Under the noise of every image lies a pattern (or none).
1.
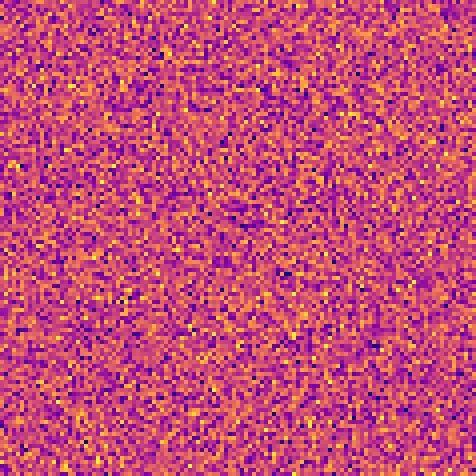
only noise
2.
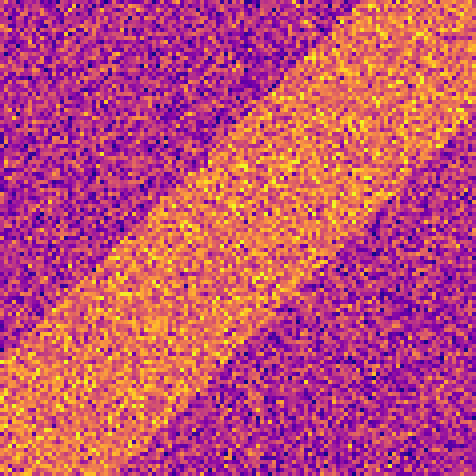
a diagonal band
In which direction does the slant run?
bottom left to top right
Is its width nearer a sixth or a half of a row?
a half
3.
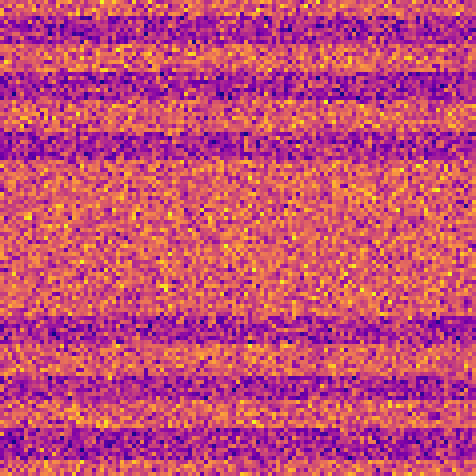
bands of rows
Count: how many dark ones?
6
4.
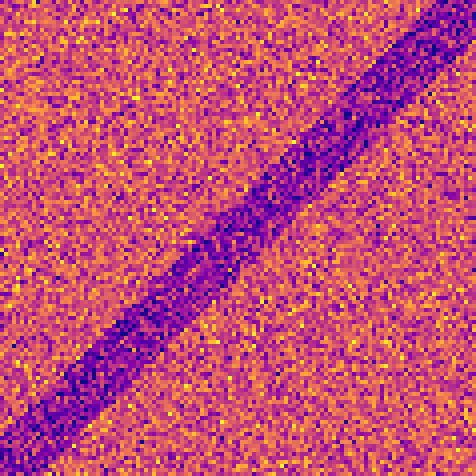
a diagonal band
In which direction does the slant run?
bottom left to top right
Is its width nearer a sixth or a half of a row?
a sixth
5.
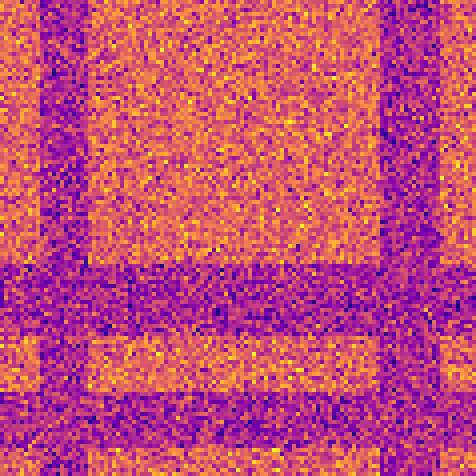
bands of rows crossing bands of columns
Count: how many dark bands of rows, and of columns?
2 and 2
